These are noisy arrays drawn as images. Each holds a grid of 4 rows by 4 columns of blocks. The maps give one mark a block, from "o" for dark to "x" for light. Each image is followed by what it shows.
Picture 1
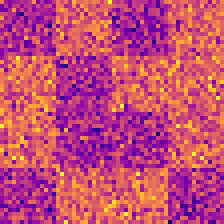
o x o x
x o x x
x o o x
o x x o
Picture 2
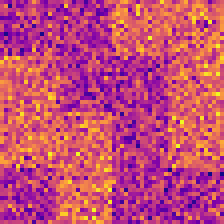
o o x x
x o o x
x x o x
o x o o
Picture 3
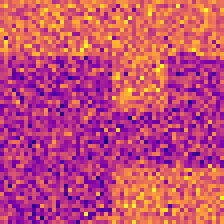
x x x x
o o x o
o o o o
o o x x
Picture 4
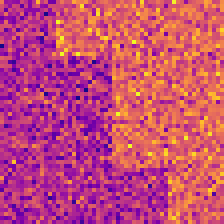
o x x x
o o x x
o o x x
o o o x
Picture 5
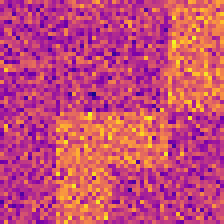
o o o x
o o o x
o x x o
o x o o
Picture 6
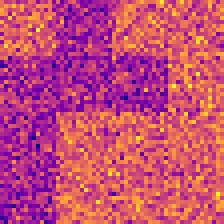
x o x x
o o o x
o x x x
o x x x
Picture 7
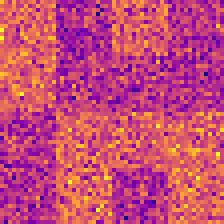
x o x o
x o o o
o x x x
o x o x
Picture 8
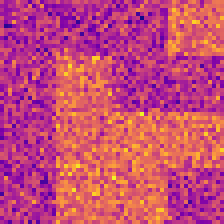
o o o x
o x o o
o x x x
o x x o
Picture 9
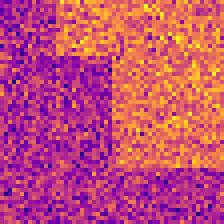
o x x x
o o x x
o o x x
o o o o
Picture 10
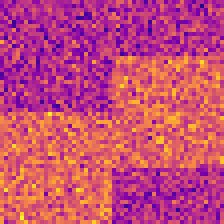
o o o o
o o x x
x x x x
x x o o
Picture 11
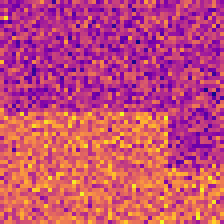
o o o o
o o o o
x x x o
x x x x
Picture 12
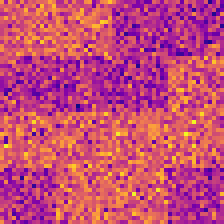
x x o o
o o o x
x x x x
o x x o
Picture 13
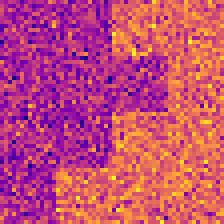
o o x x
o o o x
o o x x
o x x x
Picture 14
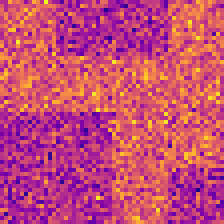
x o o x
x x x x
o o x x
o o x o
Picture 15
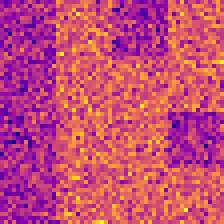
o x o x
o x x x
o x x o
o x x x
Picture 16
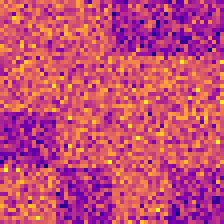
x x o o
x x x x
o x x x
x o x o
